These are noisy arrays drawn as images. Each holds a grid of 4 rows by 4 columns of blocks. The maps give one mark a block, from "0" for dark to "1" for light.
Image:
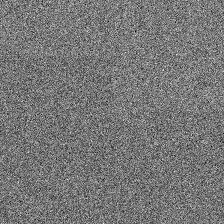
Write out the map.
1111
0011
0000
0000
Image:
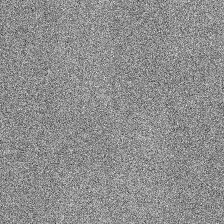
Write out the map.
0101
0100
0010
0110
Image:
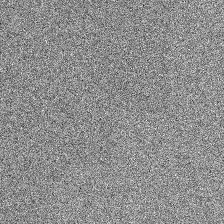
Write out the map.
0001
0001
0011
0111
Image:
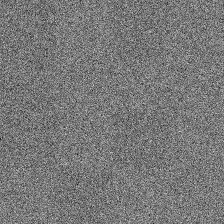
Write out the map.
0101
0111
0101
1011
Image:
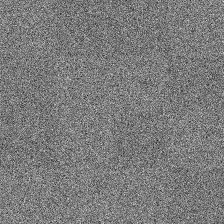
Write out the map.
1001
0110
0101
1110
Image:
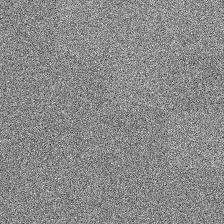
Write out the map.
0111
0010
0001
0000
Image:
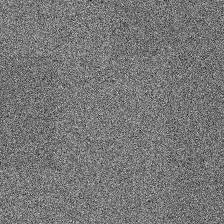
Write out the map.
1100
0110
0110
1110
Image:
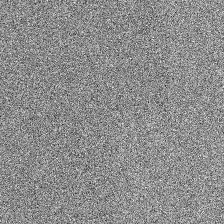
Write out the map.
0001
0001
0011
0011
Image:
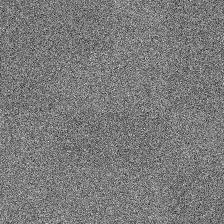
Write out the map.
0010
0110
1001
1110
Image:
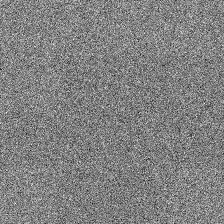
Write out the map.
1111
1000
0000
1001
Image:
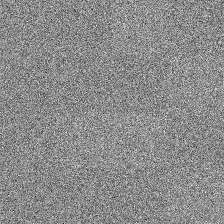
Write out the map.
0010
0001
0110
0001
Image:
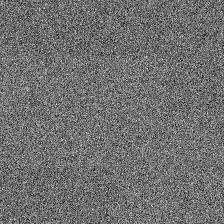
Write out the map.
0000
1110
1111
0011
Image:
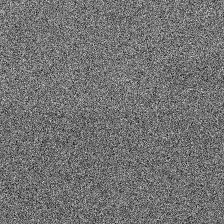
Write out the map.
1111
1110
0000
0000
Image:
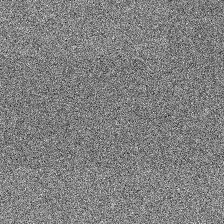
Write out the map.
1110
0000
0000
1111
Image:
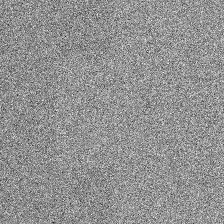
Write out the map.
0011
0111
0111
0011
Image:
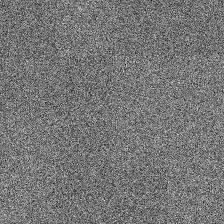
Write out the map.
0100
0011
1011
1001
